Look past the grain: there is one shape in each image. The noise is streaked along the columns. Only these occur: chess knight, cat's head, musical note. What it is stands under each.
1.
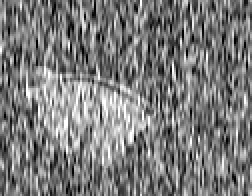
chess knight
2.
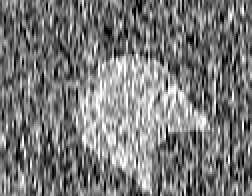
cat's head
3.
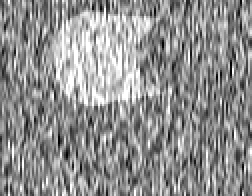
cat's head
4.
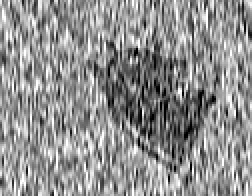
chess knight
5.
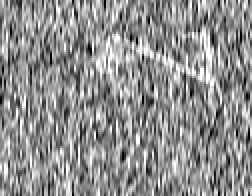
musical note
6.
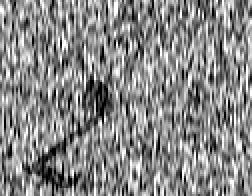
musical note
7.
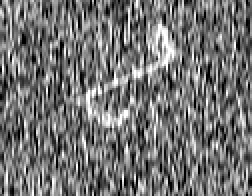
musical note
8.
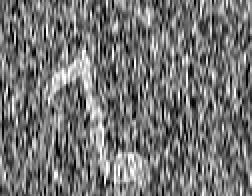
musical note
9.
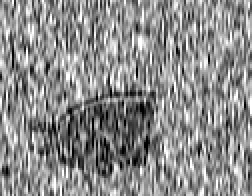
chess knight
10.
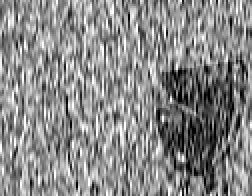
chess knight
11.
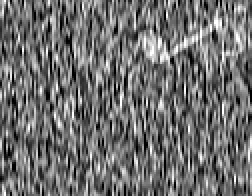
musical note
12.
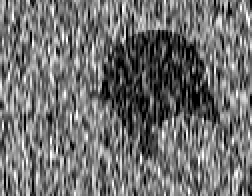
cat's head
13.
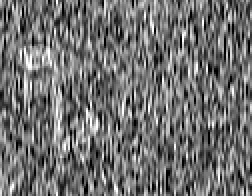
musical note
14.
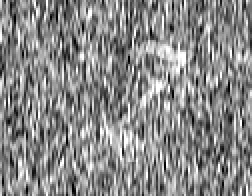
musical note
